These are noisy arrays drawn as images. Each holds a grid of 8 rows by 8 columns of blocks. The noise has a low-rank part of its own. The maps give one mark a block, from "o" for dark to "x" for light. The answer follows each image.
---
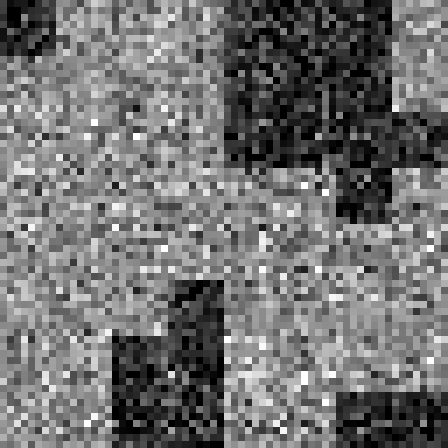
oxxxooox
xxxxooox
xxxxoooo
xxxxxxox
xxxxxxxx
xxxoxxxx
xxooxxxx
xxooxxoo
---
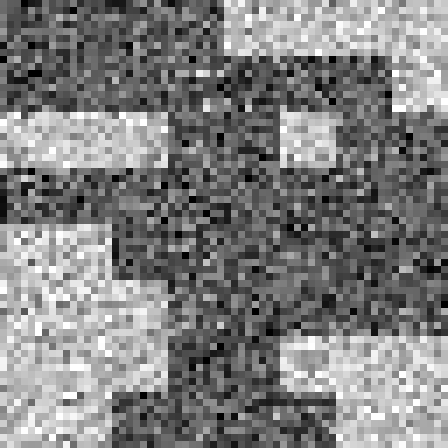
ooooxxxx
ooooooox
xxxooxoo
oooooooo
xxoooooo
xxxooooo
xxxooxxx
xxooooxx
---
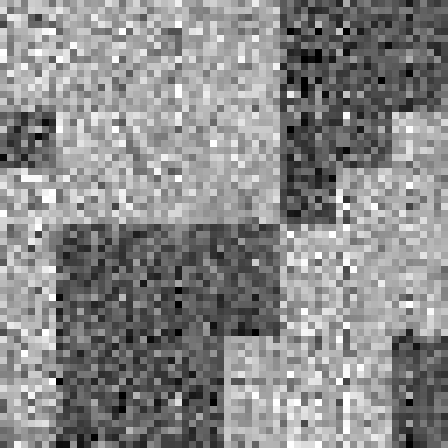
xxxxxooo
xxxxxooo
oxxxxoox
xxxxxoxx
xooooxxx
xooooxxx
xoooxxxo
xoooxxxo
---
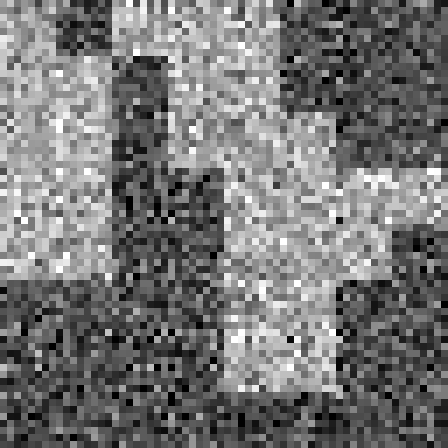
xoxxxooo
xxoxxooo
xxoxxxoo
xxooxxxx
xxooxxxo
ooooxxoo
ooooxxoo
oooooooo
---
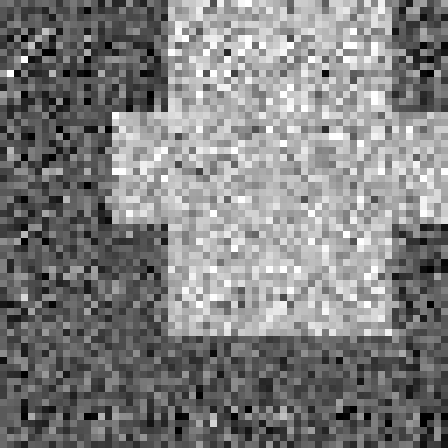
oooxxxxo
oooxxxxo
ooxxxxxx
ooxxxxxx
oooxxxxo
oooxxxxo
oooooooo
oooooooo
